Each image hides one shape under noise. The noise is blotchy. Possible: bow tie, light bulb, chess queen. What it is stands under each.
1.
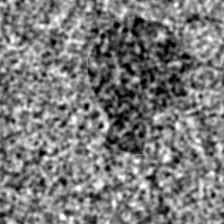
dark light bulb
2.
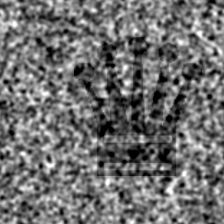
dark chess queen
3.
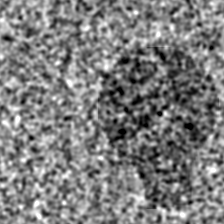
dark light bulb
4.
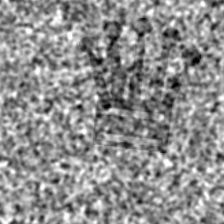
dark chess queen
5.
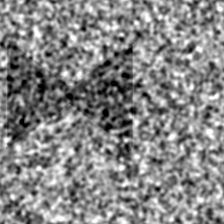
dark bow tie
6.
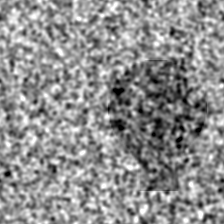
dark light bulb
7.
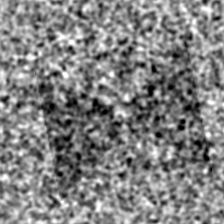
dark bow tie
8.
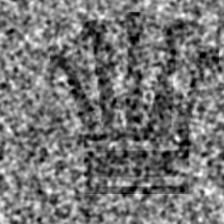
dark chess queen
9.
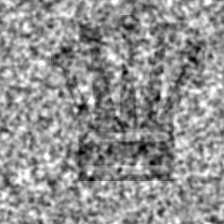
dark chess queen
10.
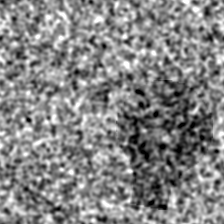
dark light bulb
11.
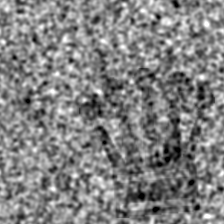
dark chess queen
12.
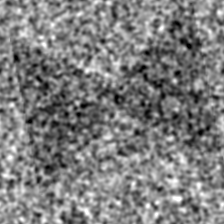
dark bow tie
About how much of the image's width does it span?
nearly all
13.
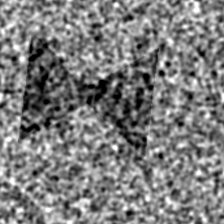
dark bow tie
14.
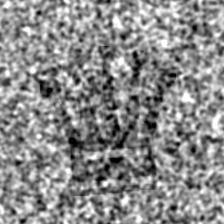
dark chess queen
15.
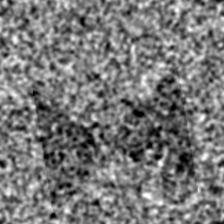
dark bow tie
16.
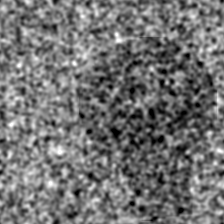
dark light bulb
